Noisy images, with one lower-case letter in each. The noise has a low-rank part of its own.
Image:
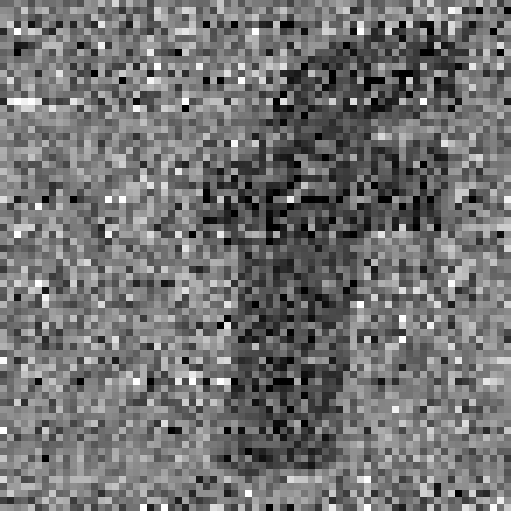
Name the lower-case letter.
f
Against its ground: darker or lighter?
darker
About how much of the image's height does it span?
nearly all
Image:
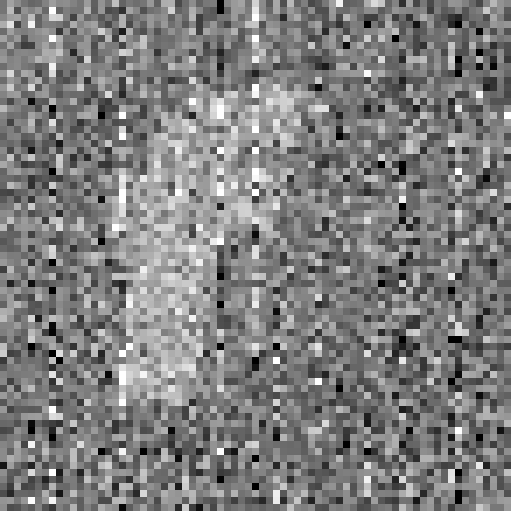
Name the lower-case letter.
f
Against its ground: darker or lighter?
lighter
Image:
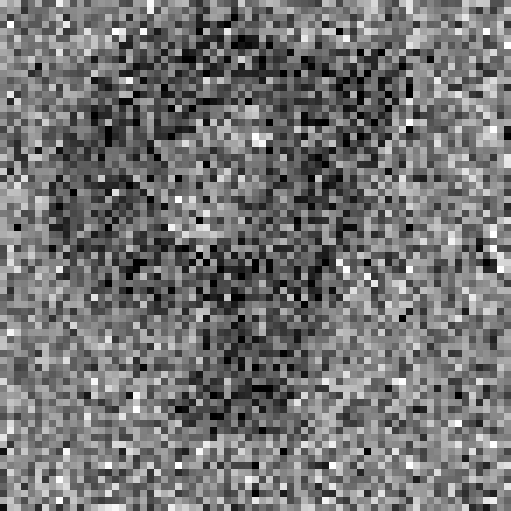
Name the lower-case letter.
q
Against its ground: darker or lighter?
darker
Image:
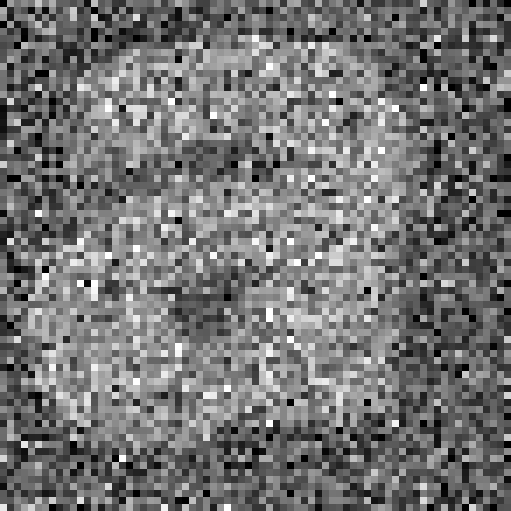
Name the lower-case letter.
a
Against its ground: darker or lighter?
lighter
